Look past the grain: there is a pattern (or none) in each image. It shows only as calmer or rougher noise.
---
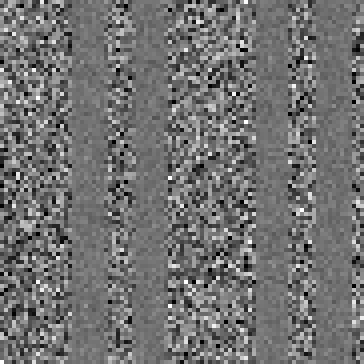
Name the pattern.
bands of columns
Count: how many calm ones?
4
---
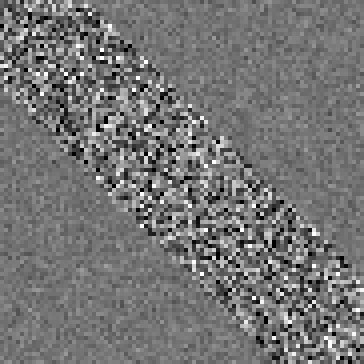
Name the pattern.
a diagonal band
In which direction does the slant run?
top left to bottom right
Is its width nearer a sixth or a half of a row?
a half
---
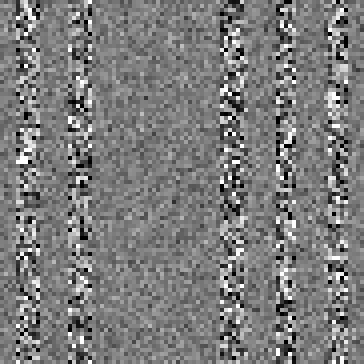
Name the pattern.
bands of columns
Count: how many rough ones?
5
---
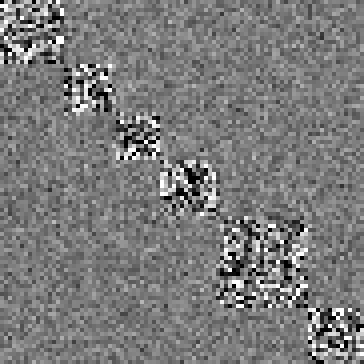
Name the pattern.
blocks along the diagonal
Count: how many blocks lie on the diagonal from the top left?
6
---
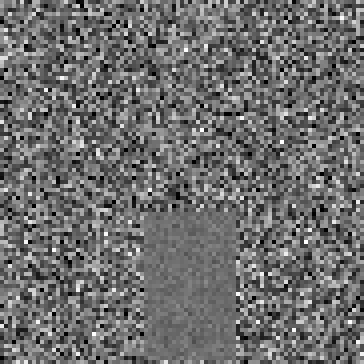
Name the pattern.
one block
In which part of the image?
bottom middle
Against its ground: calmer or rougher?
calmer
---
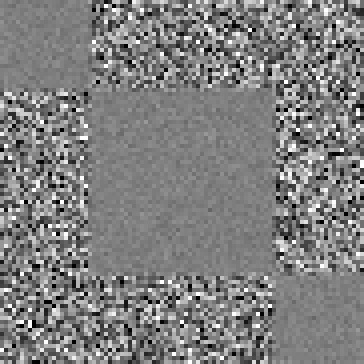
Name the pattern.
blocks along the diagonal
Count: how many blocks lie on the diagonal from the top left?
3
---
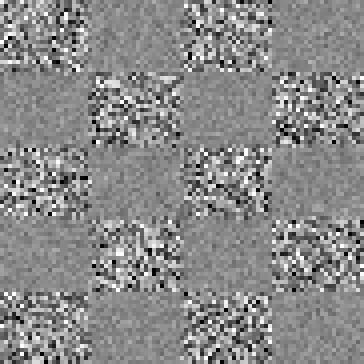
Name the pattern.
a checkerboard
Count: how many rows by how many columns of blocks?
5 by 4
